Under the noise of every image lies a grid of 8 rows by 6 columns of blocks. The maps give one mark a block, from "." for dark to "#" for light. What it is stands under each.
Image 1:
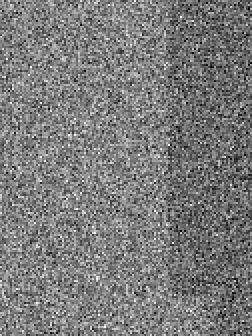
####..
####..
####..
####..
####..
####..
####..
#####.
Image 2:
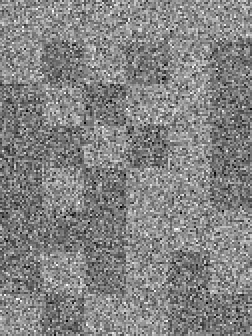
######
#.#.#.
.#.##.
..#.#.
.#.##.
...###
.#.#.#
#.##..
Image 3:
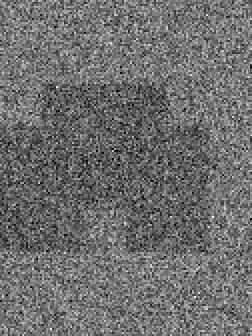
######
######
#...##
.....#
.....#
..#..#
######
######
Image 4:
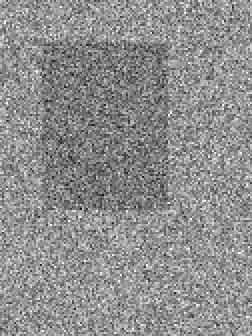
######
#...##
#...##
#...##
#...##
######
######
######
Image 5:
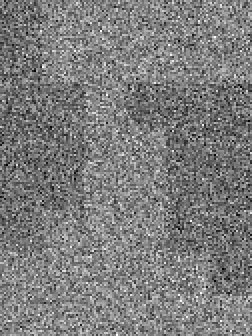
.#####
.#####
..#...
..##..
..##..
.###..
#####.
######
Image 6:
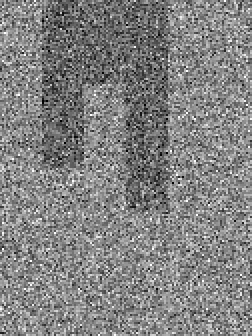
#...##
#...##
#.#.##
#.#.##
###.##
######
######
######
